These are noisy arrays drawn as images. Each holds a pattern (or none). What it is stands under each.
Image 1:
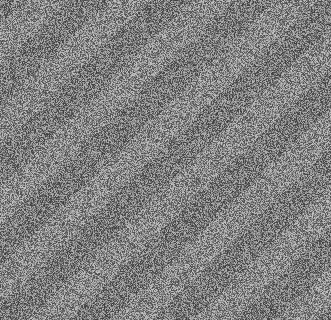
diagonal stripes
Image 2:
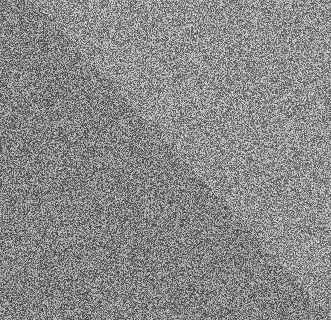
a sharp edge
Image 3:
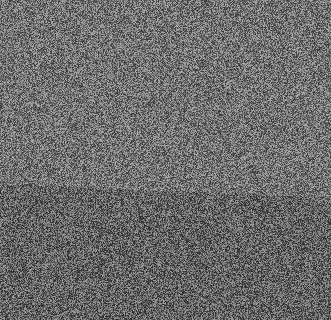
a sharp edge
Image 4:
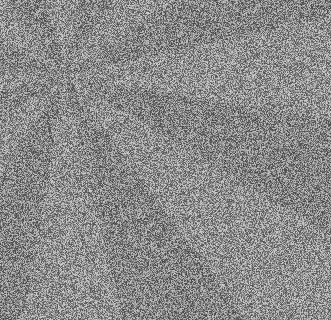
spokes from one point
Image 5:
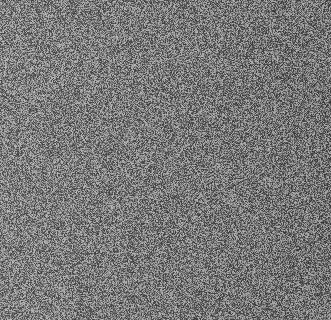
a smooth slope
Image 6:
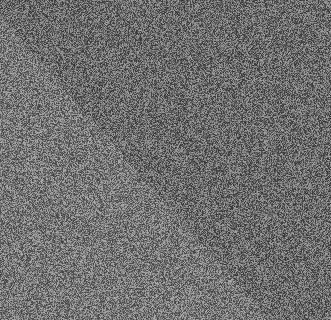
a sharp edge
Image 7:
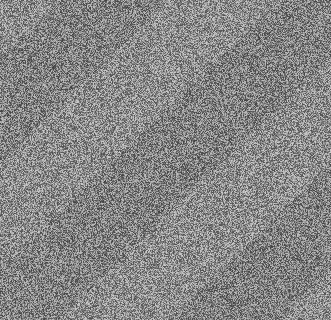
diagonal stripes
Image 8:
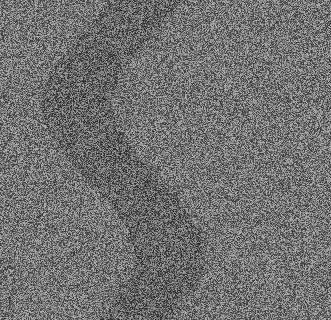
a wavy band
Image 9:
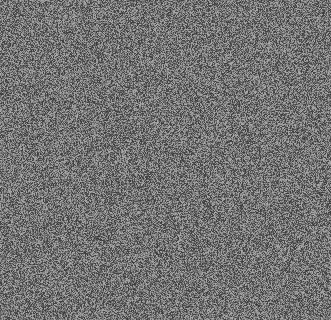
only noise
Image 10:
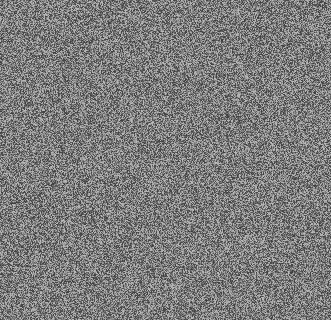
only noise
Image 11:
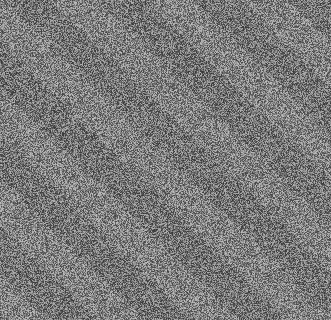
diagonal stripes
